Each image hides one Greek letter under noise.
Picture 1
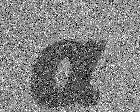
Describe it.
dark alpha
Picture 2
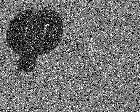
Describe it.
dark phi
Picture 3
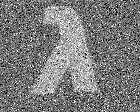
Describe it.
light lambda
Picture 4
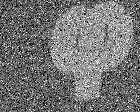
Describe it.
light phi
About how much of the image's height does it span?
nearly all
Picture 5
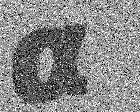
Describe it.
dark alpha
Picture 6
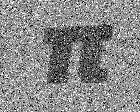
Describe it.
dark pi
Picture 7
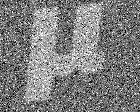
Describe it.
light mu
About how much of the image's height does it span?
nearly all
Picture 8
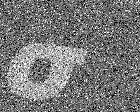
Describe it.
light sigma
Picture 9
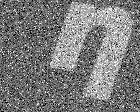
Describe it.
light eta
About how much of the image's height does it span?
nearly all
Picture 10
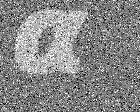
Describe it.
light alpha
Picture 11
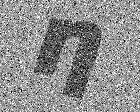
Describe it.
dark eta
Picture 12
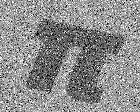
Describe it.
dark pi
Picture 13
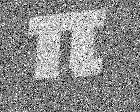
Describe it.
light pi
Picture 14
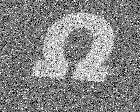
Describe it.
light omega
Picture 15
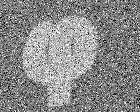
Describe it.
light phi
